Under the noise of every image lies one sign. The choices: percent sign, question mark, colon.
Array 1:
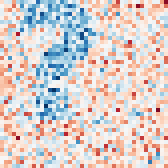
blue question mark
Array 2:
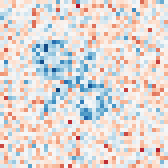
blue percent sign
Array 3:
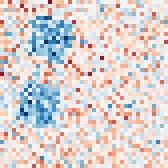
blue colon
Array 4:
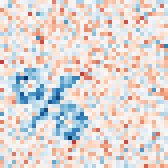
blue percent sign
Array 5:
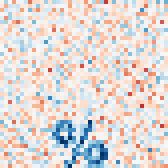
blue percent sign, bottom middle
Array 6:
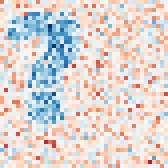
blue question mark
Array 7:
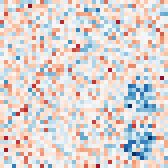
blue colon
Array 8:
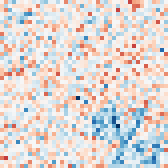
blue percent sign, bottom right
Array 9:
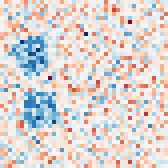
blue colon
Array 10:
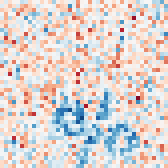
blue percent sign
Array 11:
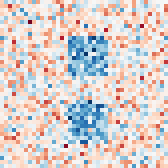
blue colon
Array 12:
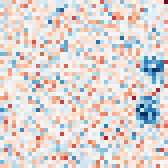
blue colon, middle right
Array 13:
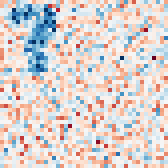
blue question mark, top left
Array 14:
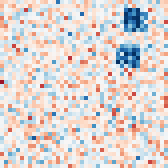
blue colon, top right
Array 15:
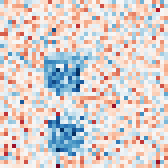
blue colon
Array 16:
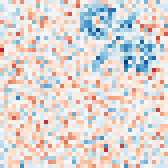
blue percent sign
